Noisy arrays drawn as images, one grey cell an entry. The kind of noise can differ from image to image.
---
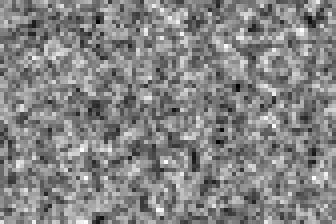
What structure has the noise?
blotchy
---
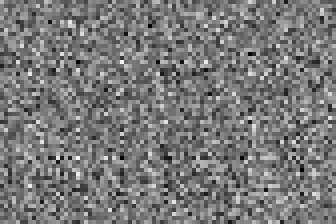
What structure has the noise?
low rank plus noise
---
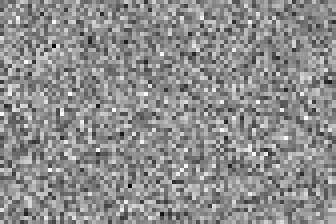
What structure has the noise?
independent entries
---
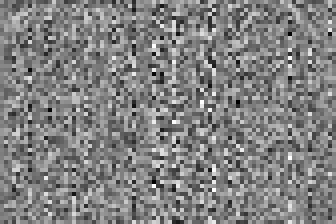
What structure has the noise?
columns of uneven size
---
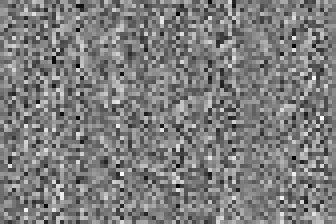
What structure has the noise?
columns of uneven size
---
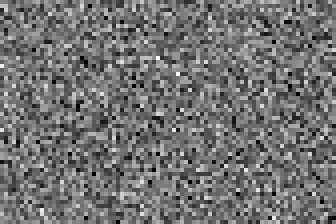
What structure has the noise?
independent entries
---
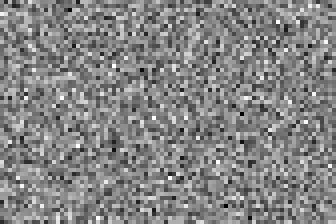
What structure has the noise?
independent entries
